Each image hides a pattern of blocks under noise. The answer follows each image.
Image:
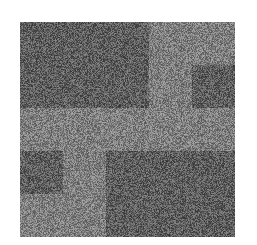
the same after a half turn
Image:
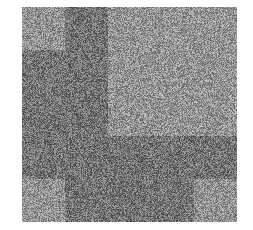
mirrored about the diagonal from the bottom left
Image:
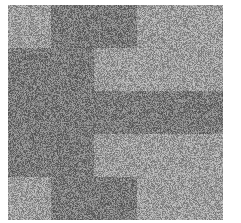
top and bottom mirror each other
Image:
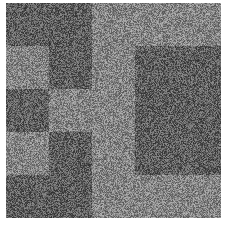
top and bottom mirror each other
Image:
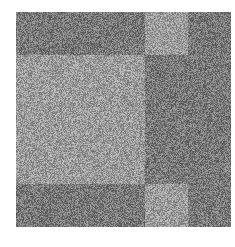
top and bottom mirror each other
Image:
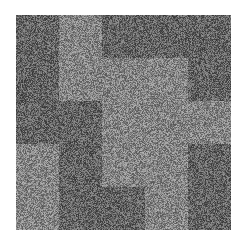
no symmetry
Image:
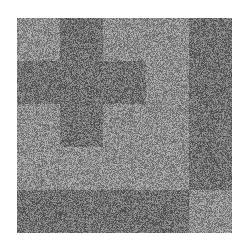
mirrored about the diagonal from the top left
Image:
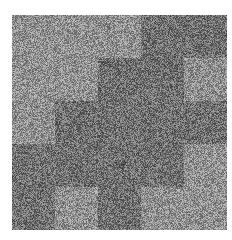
mirrored about the diagonal from the top left
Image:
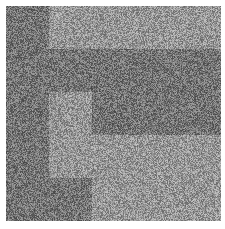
no symmetry
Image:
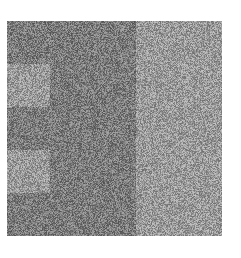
top and bottom mirror each other
